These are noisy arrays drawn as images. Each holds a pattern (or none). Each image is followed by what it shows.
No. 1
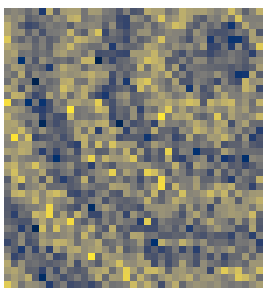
rings round one point
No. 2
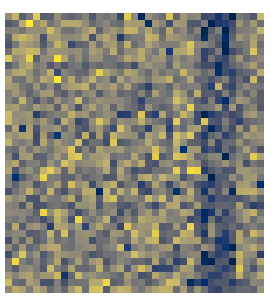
one vertical stripe
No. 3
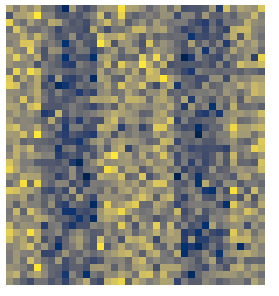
vertical stripes
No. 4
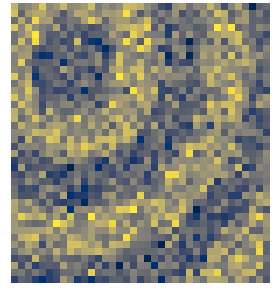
rings round one point
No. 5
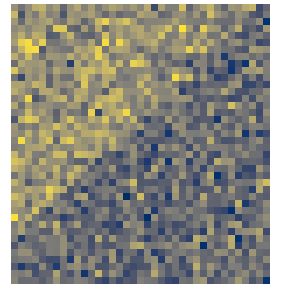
a sharp edge
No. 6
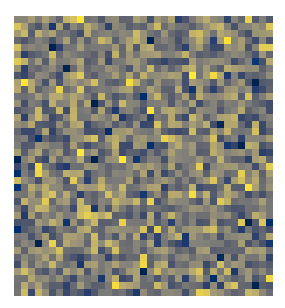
only noise
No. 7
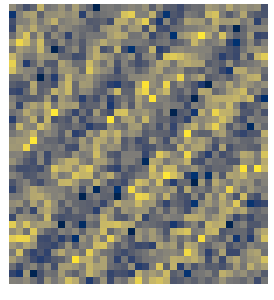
diagonal stripes
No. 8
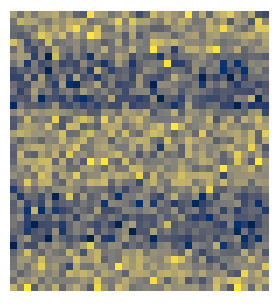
horizontal stripes
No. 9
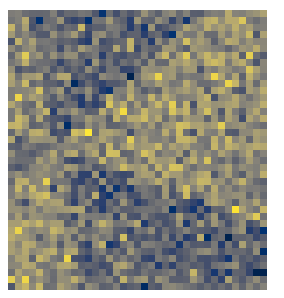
spokes from one point
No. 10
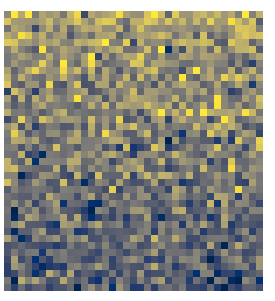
a smooth slope
